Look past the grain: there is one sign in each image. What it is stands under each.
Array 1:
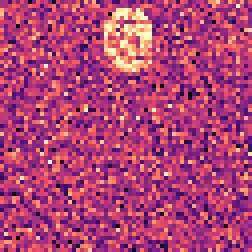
light at sign, top middle
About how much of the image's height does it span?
a quarter
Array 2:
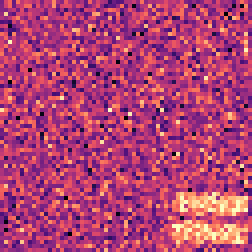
light equals sign, bottom right
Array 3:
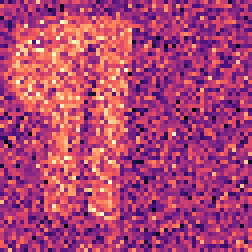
light pilcrow
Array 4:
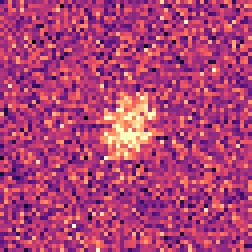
light hash sign, centre
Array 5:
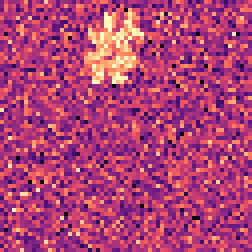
light hash sign, top middle
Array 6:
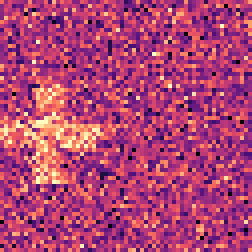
light plus sign, middle left
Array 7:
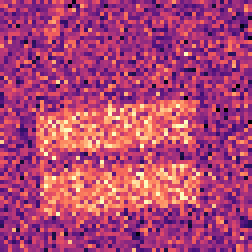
light equals sign
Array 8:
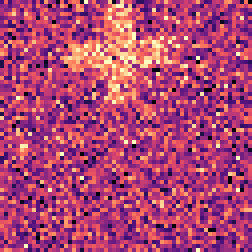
light plus sign, top middle
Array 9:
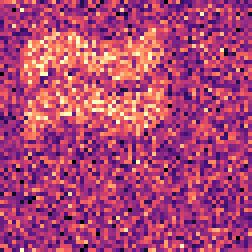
light approximately sign
